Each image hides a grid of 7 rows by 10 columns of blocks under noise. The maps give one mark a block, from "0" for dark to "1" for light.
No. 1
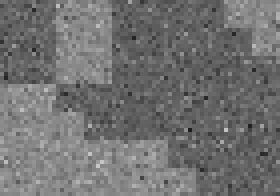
0 0 1 1 0 0 0 0 1 1
0 0 1 1 0 0 0 0 0 1
0 0 1 1 0 0 0 0 0 0
1 1 0 0 0 0 0 0 0 0
1 1 1 0 0 0 0 0 0 0
1 1 1 1 1 1 0 0 0 0
1 1 1 1 1 1 1 0 0 0
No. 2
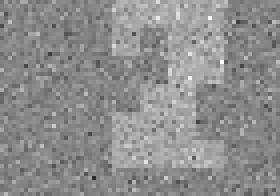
0 0 0 0 1 1 1 1 0 0
0 0 0 0 1 0 1 1 0 0
0 0 0 0 0 0 1 1 0 0
0 0 0 0 0 1 1 0 0 0
0 0 0 0 1 1 1 0 0 0
0 0 0 0 1 1 1 1 0 0
0 0 0 0 0 0 0 0 0 0
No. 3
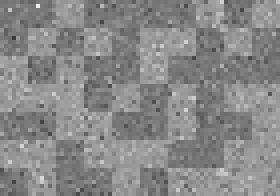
0 0 1 0 0 0 0 1 0 1
0 1 0 1 0 1 1 0 1 0
1 0 1 0 0 1 0 0 0 0
1 1 1 0 1 0 1 0 1 1
0 0 1 1 0 0 1 0 0 1
1 1 0 1 1 1 0 0 1 1
0 1 0 0 1 0 1 1 1 1
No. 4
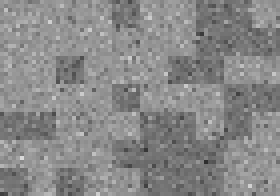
1 1 1 1 0 1 1 0 0 1
1 1 1 1 1 1 1 0 0 0
1 1 0 1 1 1 0 0 1 1
1 1 1 1 0 1 1 1 0 0
0 0 1 1 1 0 0 1 0 1
1 1 1 1 0 0 0 0 1 1
0 1 0 1 1 0 0 0 1 1
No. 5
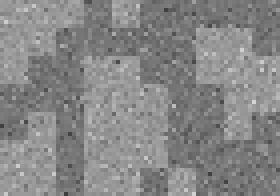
1 1 1 0 1 0 0 0 0 0
1 1 0 0 0 0 0 1 1 0
1 0 0 1 1 0 0 1 1 1
0 0 0 1 1 1 0 0 1 1
0 1 0 1 1 1 0 0 1 0
1 1 0 1 1 1 0 0 0 0
1 1 0 1 1 0 1 0 0 0
